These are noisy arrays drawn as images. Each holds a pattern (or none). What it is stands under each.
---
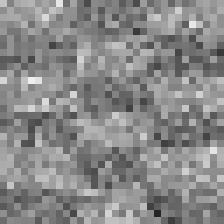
a checkerboard
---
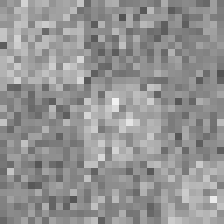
blocks along the diagonal
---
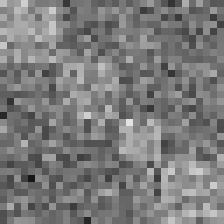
blocks along the diagonal
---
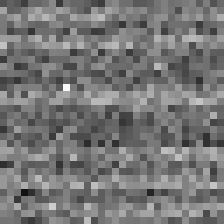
bands of rows
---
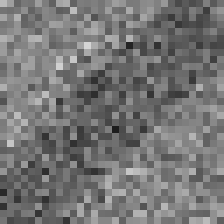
a diagonal band
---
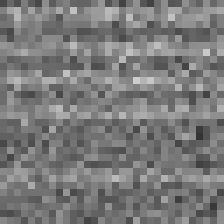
bands of rows
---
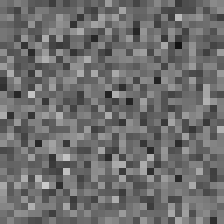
only noise
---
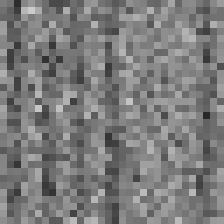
bands of columns
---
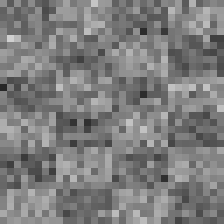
a checkerboard
